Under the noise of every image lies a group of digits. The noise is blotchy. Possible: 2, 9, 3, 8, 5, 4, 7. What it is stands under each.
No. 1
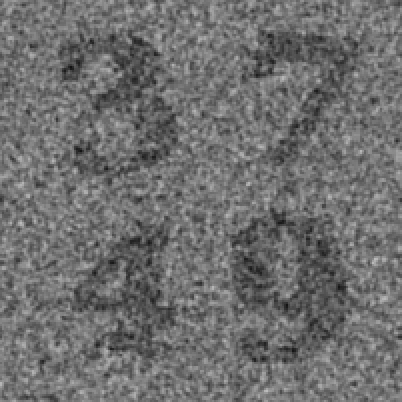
top left: dark 3; top right: dark 7; bottom left: dark 4; bottom right: dark 9
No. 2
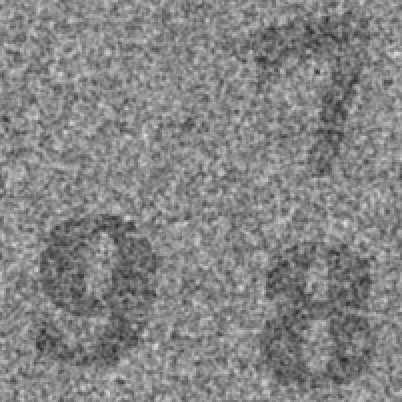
top right: dark 7; bottom left: dark 9; bottom right: dark 8
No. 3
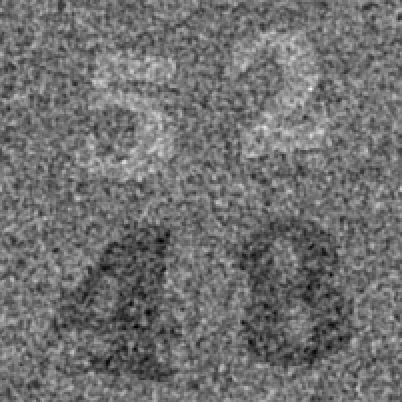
top left: light 5; top right: light 2; bottom left: dark 4; bottom right: dark 8
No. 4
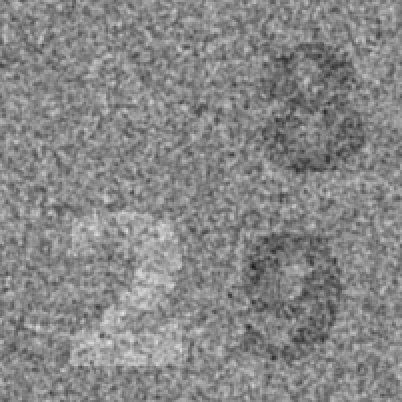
top right: dark 8; bottom left: light 2; bottom right: dark 9
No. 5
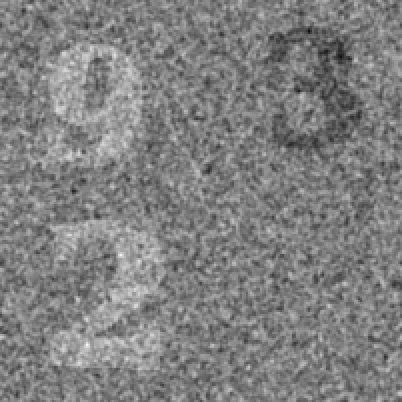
top left: light 9; top right: dark 3; bottom left: light 2
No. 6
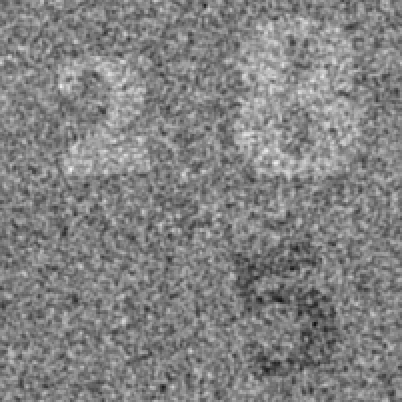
top left: light 2; top right: light 8; bottom right: dark 5
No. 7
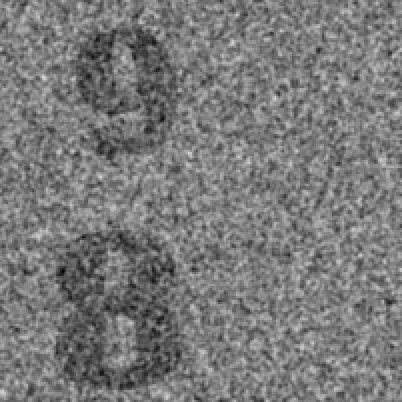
top left: dark 9; bottom left: dark 8
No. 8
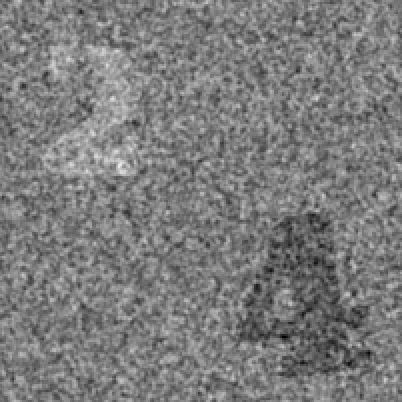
top left: light 2; bottom right: dark 4
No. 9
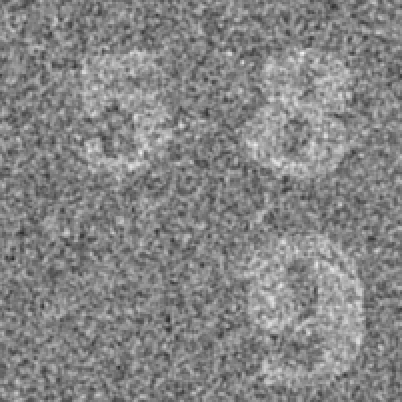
top left: light 5; top right: light 8; bottom right: light 9
